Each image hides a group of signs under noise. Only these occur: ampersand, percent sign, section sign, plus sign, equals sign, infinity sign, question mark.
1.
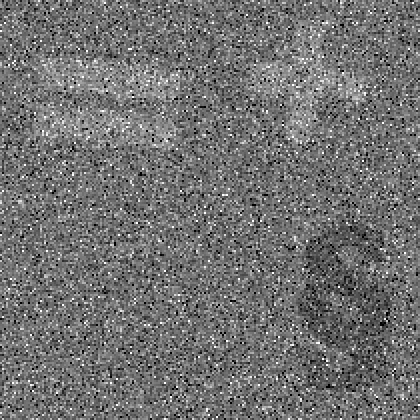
top left: light equals sign; top right: light plus sign; bottom right: dark section sign
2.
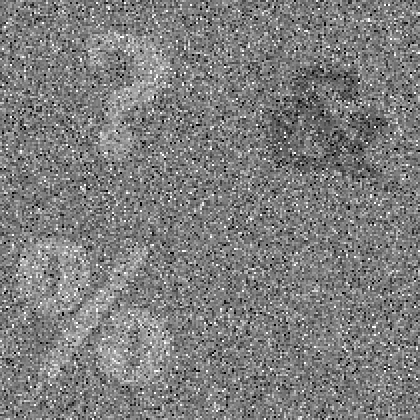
top left: light question mark; top right: dark ampersand; bottom left: light percent sign
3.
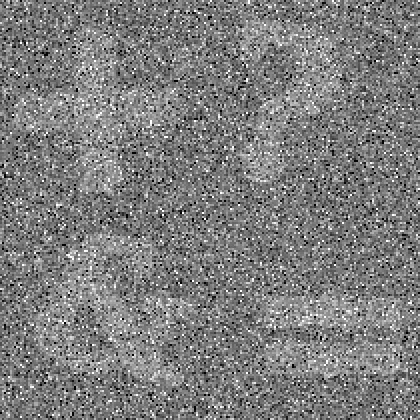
top left: light plus sign; top right: light question mark; bottom left: light ampersand; bottom right: light equals sign
